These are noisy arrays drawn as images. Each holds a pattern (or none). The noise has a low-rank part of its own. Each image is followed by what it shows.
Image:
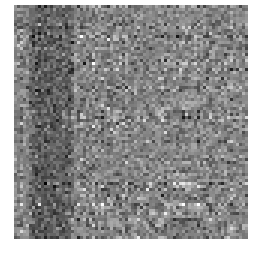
one band of columns
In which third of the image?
left
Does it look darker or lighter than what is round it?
darker
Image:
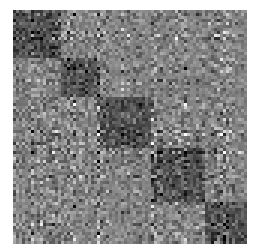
blocks along the diagonal
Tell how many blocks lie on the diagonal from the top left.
5
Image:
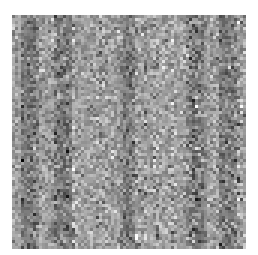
bands of columns
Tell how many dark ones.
5
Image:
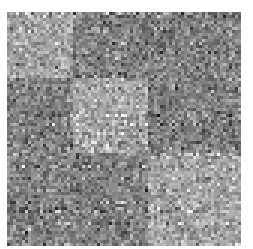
blocks along the diagonal
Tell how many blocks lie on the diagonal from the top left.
3
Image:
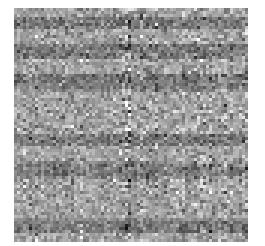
bands of rows
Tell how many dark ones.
6
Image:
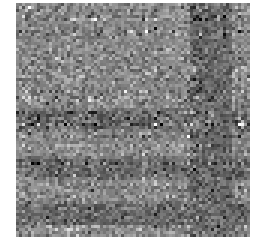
bands of rows crossing bands of columns
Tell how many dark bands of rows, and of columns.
3 and 1
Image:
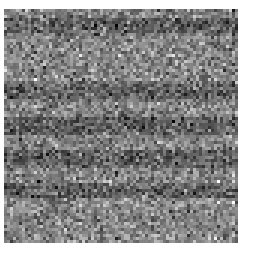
bands of rows
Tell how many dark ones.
5
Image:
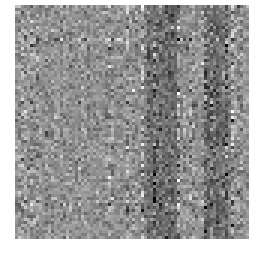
bands of columns
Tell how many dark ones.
2
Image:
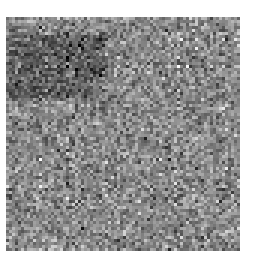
one block
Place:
top left
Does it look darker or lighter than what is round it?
darker
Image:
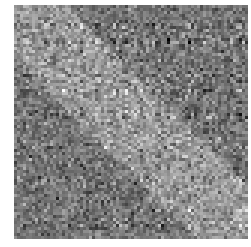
a diagonal band
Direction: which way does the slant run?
top left to bottom right
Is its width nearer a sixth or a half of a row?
a half
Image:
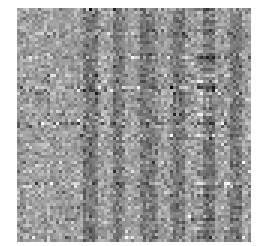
bands of columns
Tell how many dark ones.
6
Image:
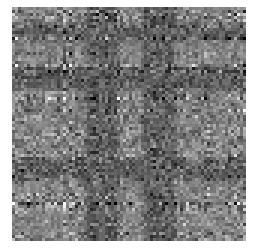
bands of rows crossing bands of columns
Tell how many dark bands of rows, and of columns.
3 and 2
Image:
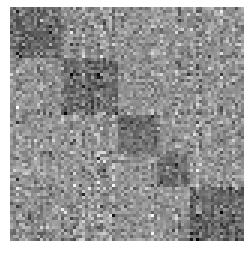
blocks along the diagonal
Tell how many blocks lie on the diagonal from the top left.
5
